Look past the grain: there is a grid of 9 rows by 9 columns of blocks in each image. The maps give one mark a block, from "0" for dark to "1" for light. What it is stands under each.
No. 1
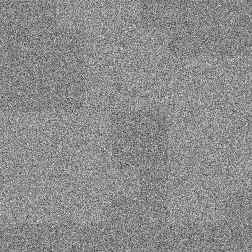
0 0 1 1 1 0 0 0 0
0 0 0 1 1 1 0 0 0
0 0 0 1 1 1 1 1 1
0 0 0 1 1 1 1 1 1
1 1 1 1 0 0 1 1 1
1 1 1 1 0 0 1 1 1
1 1 1 1 1 0 1 1 1
1 1 1 1 0 0 1 1 0
0 0 0 0 0 0 0 0 0
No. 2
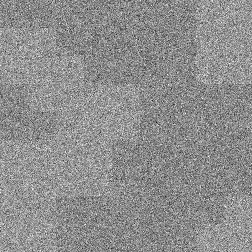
0 0 0 0 0 0 0 1 1
1 1 0 0 0 0 0 1 1
1 1 1 0 0 0 0 1 1
0 1 1 1 1 0 0 0 0
0 0 1 1 1 0 0 0 0
1 1 1 1 0 0 0 0 0
1 1 1 1 0 0 0 0 0
1 1 0 0 0 0 0 0 1
1 1 0 0 0 0 0 1 1
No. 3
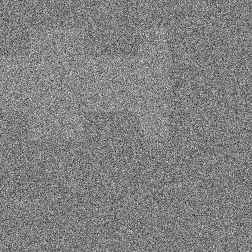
0 0 0 0 0 0 0 0 0
0 1 1 0 0 1 0 0 0
1 1 1 1 1 1 0 0 0
1 1 1 1 1 1 0 0 0
0 1 1 0 0 1 0 0 0
0 0 0 0 0 0 0 0 0
0 0 0 0 0 0 0 0 0
0 0 0 0 0 0 0 0 0
0 0 0 0 0 0 0 0 0
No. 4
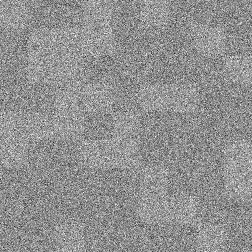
1 0 0 1 0 1 0 0 0
0 1 1 1 0 0 0 1 0
0 1 1 0 0 0 0 0 1
0 0 1 1 0 1 1 0 0
1 1 1 0 1 0 0 0 0
1 0 0 1 1 0 0 0 1
0 0 0 0 0 1 0 0 1
0 0 0 0 0 1 1 0 0
0 0 1 0 0 0 0 1 0
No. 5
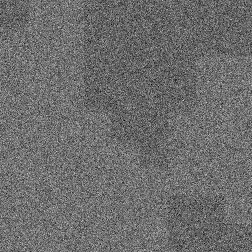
0 1 1 0 0 0 0 0 0
1 1 1 0 0 0 0 0 0
1 1 1 0 0 0 0 1 1
1 1 1 0 0 0 0 1 1
1 1 1 1 0 0 1 1 1
1 1 1 1 1 0 1 1 1
1 1 1 1 1 1 1 1 1
1 1 1 1 1 1 0 0 1
1 1 1 1 1 1 0 0 0
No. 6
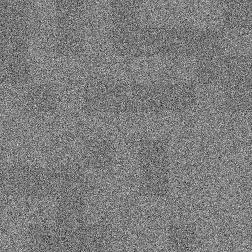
0 1 0 1 0 1 1 1 0
0 1 0 1 0 0 0 0 1
0 1 1 1 1 1 1 0 0
1 0 1 0 0 0 0 1 0
1 1 1 1 1 1 1 1 1
1 1 1 0 1 0 1 1 1
0 0 0 1 1 0 1 1 1
1 1 0 1 1 1 1 1 1
1 0 0 0 1 1 0 1 1
